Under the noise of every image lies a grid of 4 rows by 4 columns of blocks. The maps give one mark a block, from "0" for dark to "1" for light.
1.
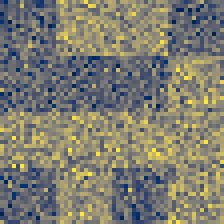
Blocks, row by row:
0110
0001
1111
0101
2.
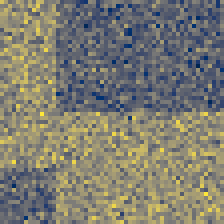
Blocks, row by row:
1000
1000
1111
0111
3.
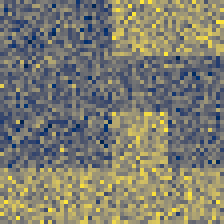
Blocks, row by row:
0011
0000
0010
1111
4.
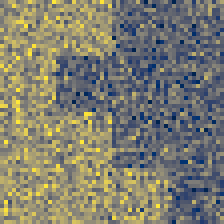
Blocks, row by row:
1100
1000
1100
1110
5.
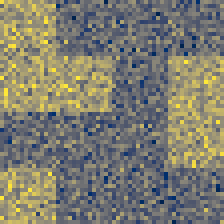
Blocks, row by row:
1000
1101
0001
1000
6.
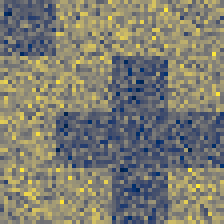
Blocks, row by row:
0111
1101
1000
1101
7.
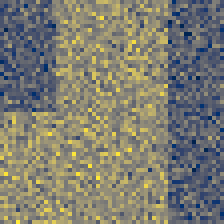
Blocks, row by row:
0110
0110
1110
1110
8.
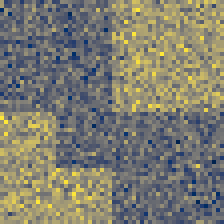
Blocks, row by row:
0011
0011
1000
1100
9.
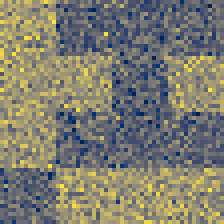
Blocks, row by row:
1000
1101
1000
0111
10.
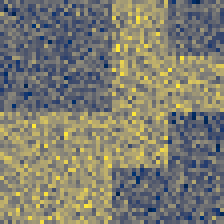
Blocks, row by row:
0010
0011
1110
1100
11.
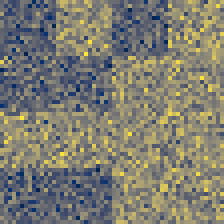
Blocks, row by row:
0101
0011
1111
0011
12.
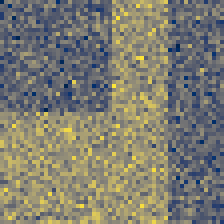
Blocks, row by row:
0010
0010
1110
1110
